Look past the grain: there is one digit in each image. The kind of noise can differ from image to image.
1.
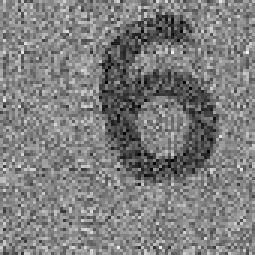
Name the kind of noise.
low rank plus noise
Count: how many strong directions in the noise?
two
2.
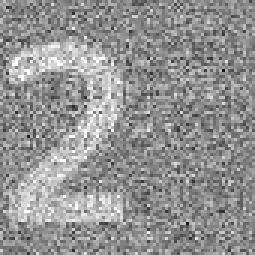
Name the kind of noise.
low rank plus noise
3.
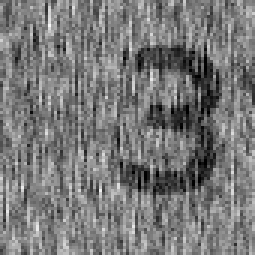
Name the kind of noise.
streaked along the columns
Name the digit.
3
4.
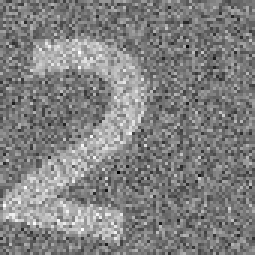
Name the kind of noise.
independent entries
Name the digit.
2
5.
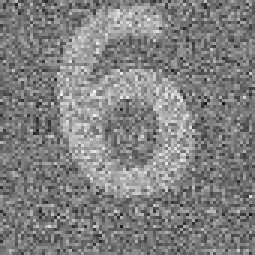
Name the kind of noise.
low rank plus noise
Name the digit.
6
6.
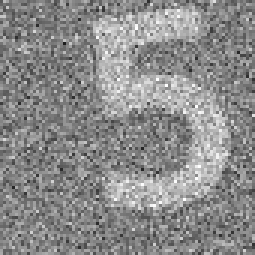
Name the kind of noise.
independent entries
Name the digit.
5
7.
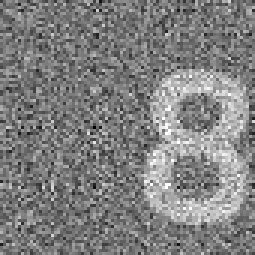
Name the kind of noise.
low rank plus noise
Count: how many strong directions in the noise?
three or four
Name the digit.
8
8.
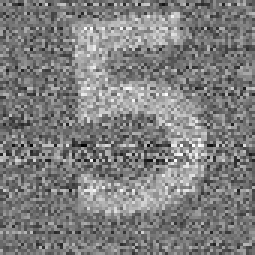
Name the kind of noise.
rows of uneven size
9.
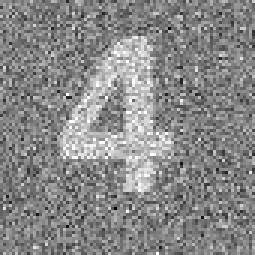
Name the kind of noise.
low rank plus noise
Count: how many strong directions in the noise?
three or four
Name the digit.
4
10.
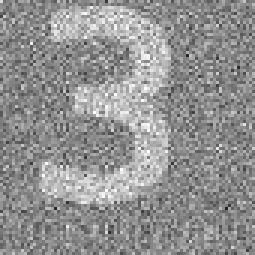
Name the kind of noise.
low rank plus noise
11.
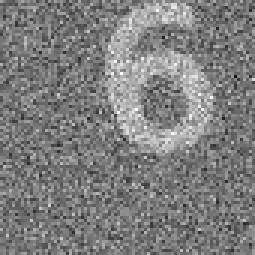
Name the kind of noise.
independent entries
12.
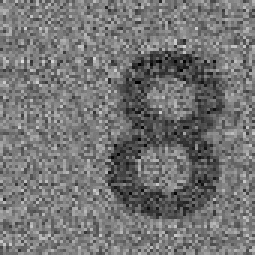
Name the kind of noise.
low rank plus noise
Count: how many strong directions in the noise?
three or four
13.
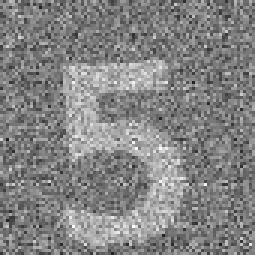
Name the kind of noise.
low rank plus noise
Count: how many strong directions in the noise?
three or four
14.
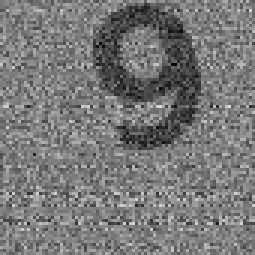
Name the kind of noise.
rows of uneven size
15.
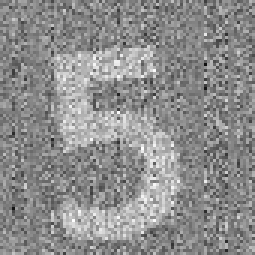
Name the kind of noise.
columns of uneven size
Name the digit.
5
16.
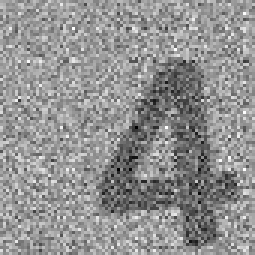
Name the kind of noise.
low rank plus noise
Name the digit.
4
